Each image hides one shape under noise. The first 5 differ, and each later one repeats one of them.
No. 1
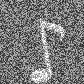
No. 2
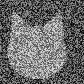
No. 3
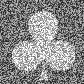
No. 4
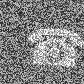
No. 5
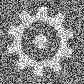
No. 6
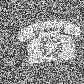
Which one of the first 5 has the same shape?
4
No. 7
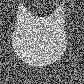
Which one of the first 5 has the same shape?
2
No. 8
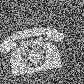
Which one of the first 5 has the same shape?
4
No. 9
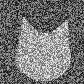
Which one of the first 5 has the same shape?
2
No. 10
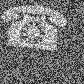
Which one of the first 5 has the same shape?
4
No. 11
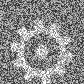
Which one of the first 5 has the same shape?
5
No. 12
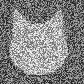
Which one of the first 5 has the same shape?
2
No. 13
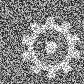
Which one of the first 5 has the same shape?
5
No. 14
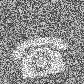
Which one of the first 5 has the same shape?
4
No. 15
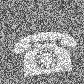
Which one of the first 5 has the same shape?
4
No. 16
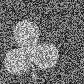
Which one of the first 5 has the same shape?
3
